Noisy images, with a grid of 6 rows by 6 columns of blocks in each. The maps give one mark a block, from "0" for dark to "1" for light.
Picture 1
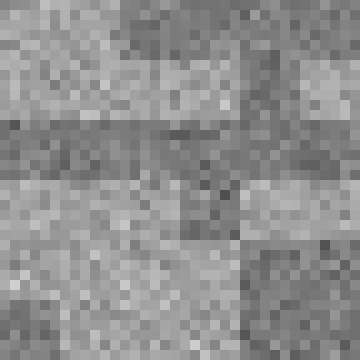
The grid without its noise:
110000
111101
000000
111011
111100
011100
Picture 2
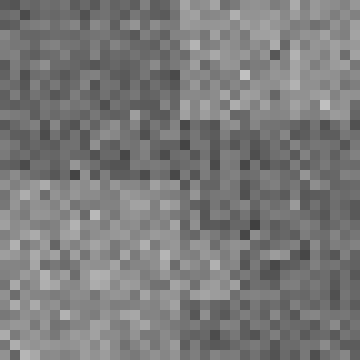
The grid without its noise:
000111
000111
000000
111000
111100
111000
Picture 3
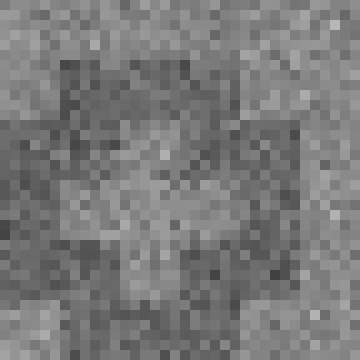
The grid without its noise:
111111
100011
001001
011101
001001
100011
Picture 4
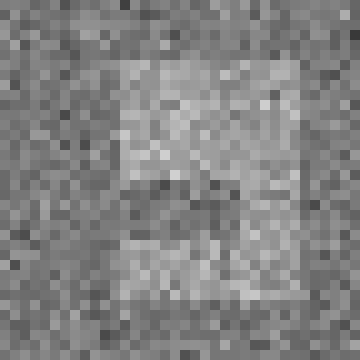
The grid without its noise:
000000
001110
001110
000010
001110
000000
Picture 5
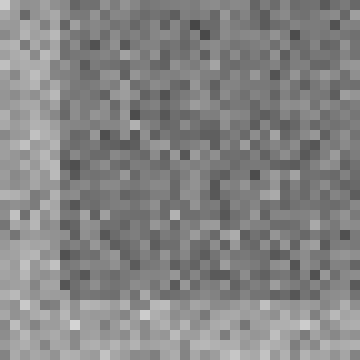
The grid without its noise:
100000
100000
100000
100000
100000
111111
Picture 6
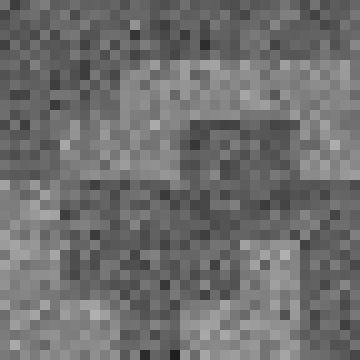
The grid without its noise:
000000
001111
011001
100000
100010
110110
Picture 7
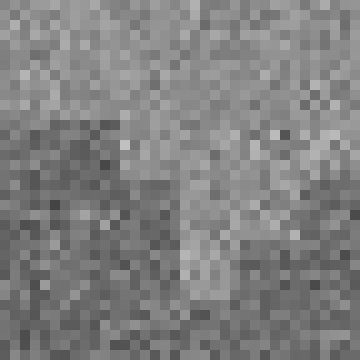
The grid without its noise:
111111
111111
001111
000110
000100
000000
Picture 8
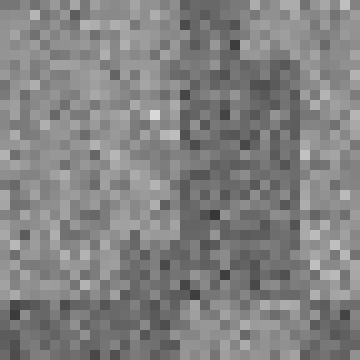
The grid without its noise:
111011
111001
111001
111001
110001
000110
